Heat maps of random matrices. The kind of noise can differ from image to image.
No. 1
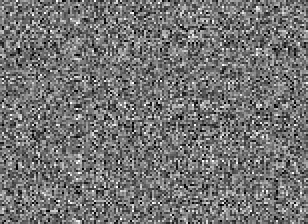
low rank plus noise
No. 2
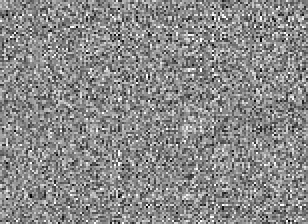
low rank plus noise
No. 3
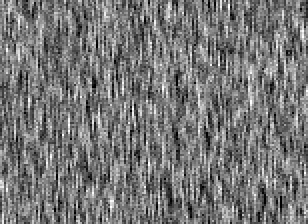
streaked along the columns
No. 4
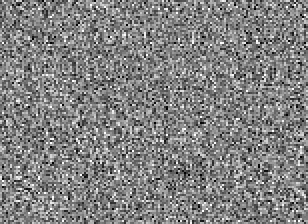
low rank plus noise
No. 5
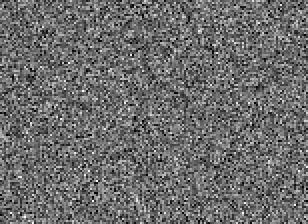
independent entries
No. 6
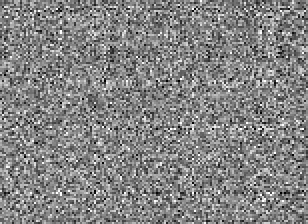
low rank plus noise
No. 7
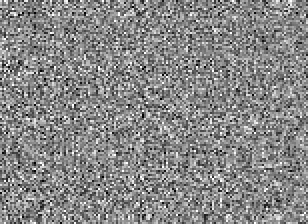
low rank plus noise
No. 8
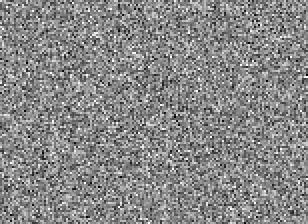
independent entries
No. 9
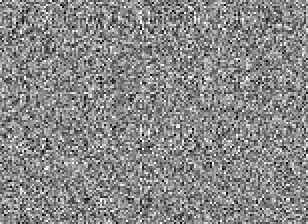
low rank plus noise
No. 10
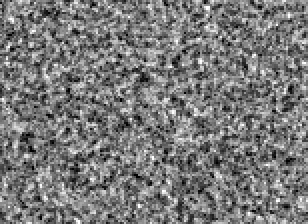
blotchy
